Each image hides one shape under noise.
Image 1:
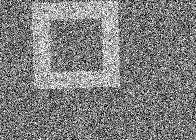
square frame
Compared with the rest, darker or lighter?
lighter
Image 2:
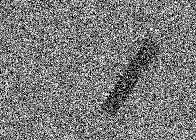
bar
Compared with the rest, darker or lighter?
darker
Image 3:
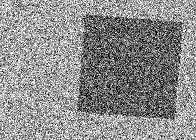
square
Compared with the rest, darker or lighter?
darker
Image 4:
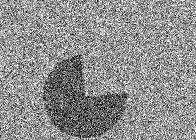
disc with a wedge cut out
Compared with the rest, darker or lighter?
darker
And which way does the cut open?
up and right
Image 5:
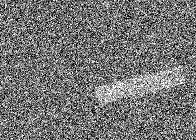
bar
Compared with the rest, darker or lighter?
lighter
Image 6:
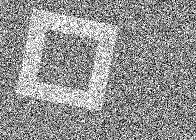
square frame
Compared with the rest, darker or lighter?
lighter
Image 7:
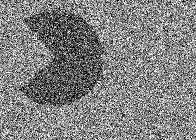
disc with a wedge cut out
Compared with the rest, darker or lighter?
darker
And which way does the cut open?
left
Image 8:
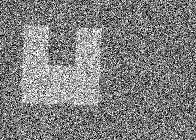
square with a notch
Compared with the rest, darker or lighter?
lighter
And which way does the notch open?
up
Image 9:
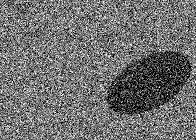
ellipse
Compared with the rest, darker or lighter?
darker
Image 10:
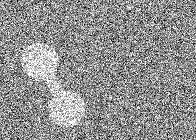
dumbbell
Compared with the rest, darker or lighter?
lighter
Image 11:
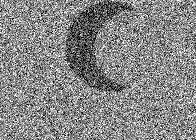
crescent
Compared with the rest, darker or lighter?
darker
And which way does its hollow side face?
right
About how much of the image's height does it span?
two thirds
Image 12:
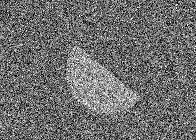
half disc
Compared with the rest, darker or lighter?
lighter
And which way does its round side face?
down and left
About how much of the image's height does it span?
half
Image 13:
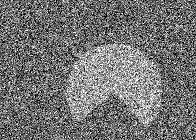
disc with a wedge cut out
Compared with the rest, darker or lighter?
lighter
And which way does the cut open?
down
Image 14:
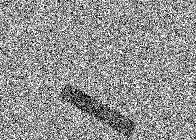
bar
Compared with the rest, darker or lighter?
darker
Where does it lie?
bottom middle
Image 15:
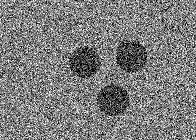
three dots
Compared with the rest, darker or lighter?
darker
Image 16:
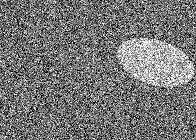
ellipse
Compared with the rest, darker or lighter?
lighter
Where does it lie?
middle right
